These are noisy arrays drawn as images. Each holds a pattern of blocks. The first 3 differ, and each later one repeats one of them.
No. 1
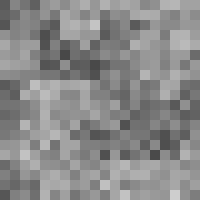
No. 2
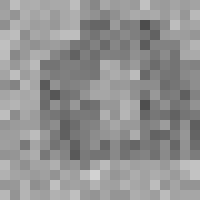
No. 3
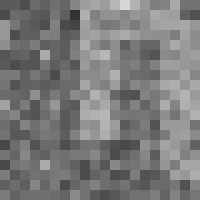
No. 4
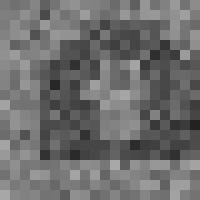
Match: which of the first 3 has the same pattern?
2
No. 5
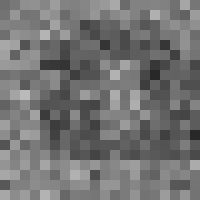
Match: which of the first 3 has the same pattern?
2
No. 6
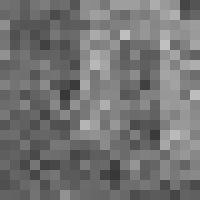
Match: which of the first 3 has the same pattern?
3
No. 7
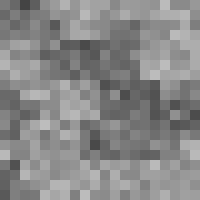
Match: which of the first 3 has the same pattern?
1
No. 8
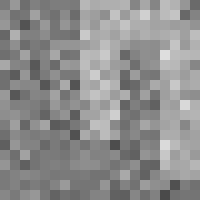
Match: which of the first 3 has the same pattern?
3
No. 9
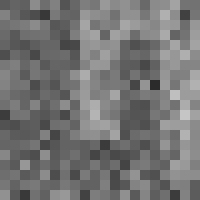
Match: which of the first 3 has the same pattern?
3
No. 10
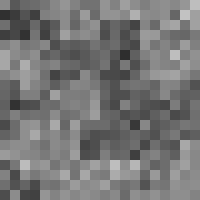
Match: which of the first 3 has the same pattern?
1
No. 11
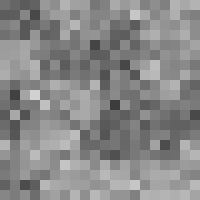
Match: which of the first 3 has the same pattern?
1
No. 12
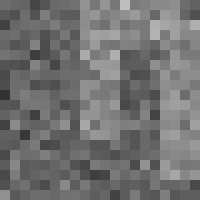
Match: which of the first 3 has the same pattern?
3
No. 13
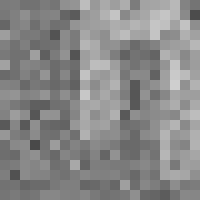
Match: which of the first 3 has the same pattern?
3
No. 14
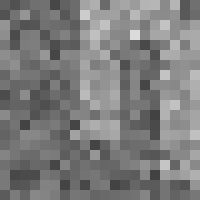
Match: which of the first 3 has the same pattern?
3
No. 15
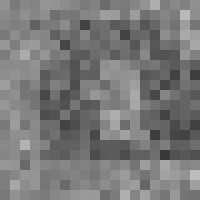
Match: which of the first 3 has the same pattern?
2
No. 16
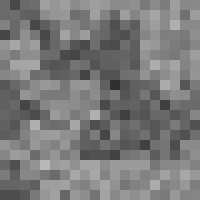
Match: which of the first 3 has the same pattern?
1
